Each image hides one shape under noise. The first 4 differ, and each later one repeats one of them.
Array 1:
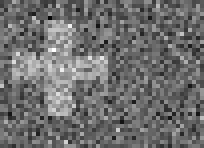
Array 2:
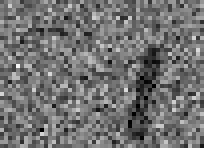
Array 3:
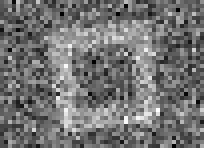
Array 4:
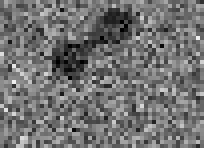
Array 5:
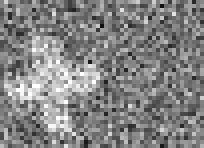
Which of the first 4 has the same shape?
1
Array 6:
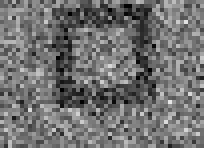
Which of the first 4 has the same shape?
3
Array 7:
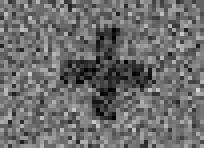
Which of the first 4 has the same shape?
1
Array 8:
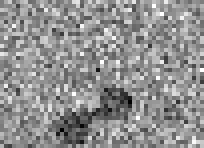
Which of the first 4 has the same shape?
4
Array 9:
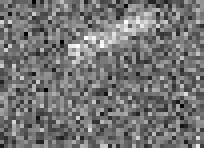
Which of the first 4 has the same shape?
2
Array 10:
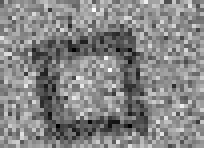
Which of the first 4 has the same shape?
3
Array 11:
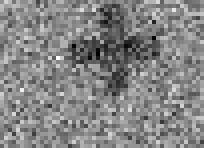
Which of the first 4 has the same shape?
1
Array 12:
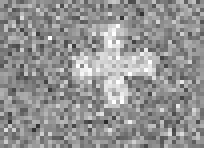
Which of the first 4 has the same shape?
1
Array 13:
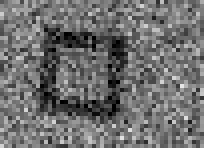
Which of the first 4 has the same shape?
3
